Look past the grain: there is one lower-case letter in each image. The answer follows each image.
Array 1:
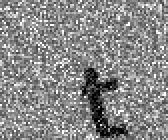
t
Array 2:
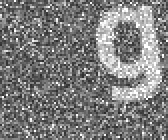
g
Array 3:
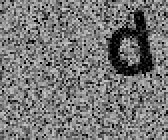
d
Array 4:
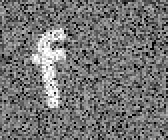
f
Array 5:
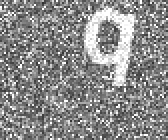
q
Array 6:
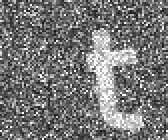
t
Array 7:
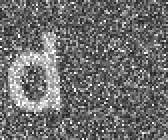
d
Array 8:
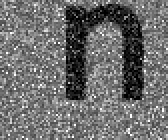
n
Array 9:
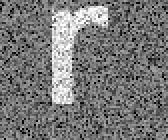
r
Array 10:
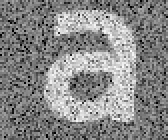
a
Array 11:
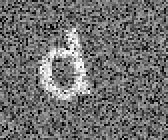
d
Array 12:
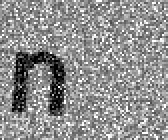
n
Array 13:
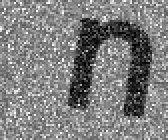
n
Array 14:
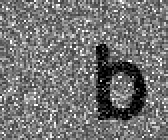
b
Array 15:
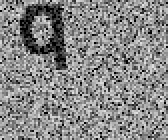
q
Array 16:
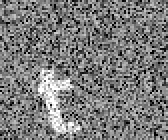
t
